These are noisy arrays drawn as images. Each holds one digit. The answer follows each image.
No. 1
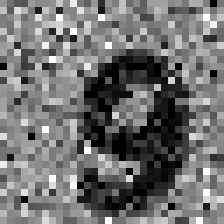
dark 9
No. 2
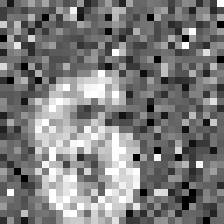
light 6
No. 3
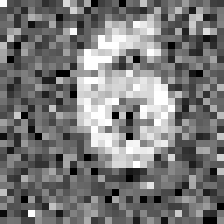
light 6
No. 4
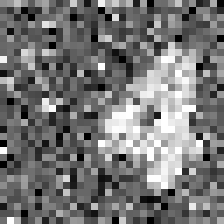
light 4
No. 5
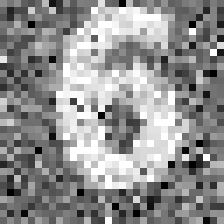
light 6
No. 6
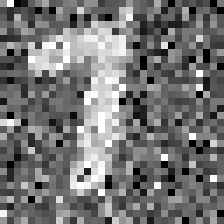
light 7
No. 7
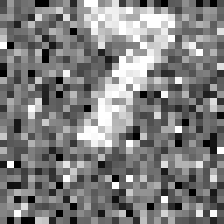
light 7
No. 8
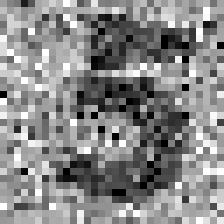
dark 5
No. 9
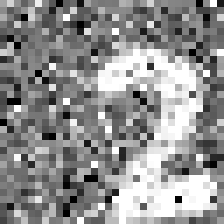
light 2
